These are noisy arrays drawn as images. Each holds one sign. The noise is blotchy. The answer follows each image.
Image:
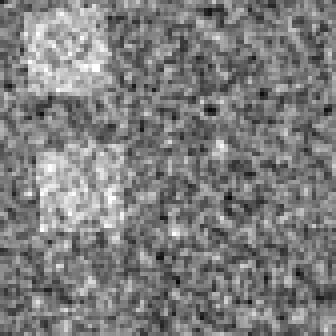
colon
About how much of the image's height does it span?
two thirds
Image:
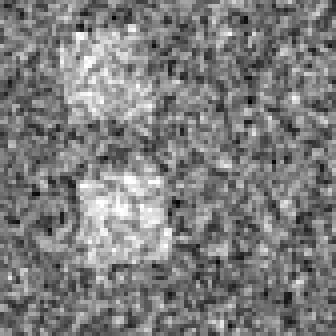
colon
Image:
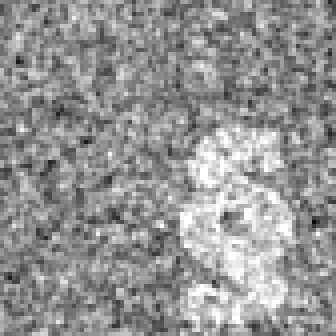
section sign
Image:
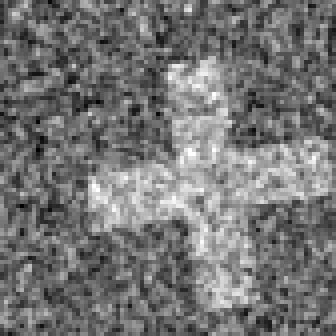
plus sign
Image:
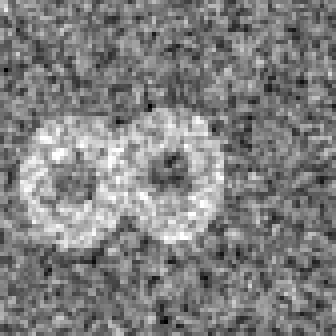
infinity sign
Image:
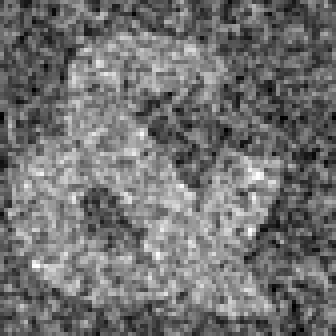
ampersand
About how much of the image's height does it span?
nearly all
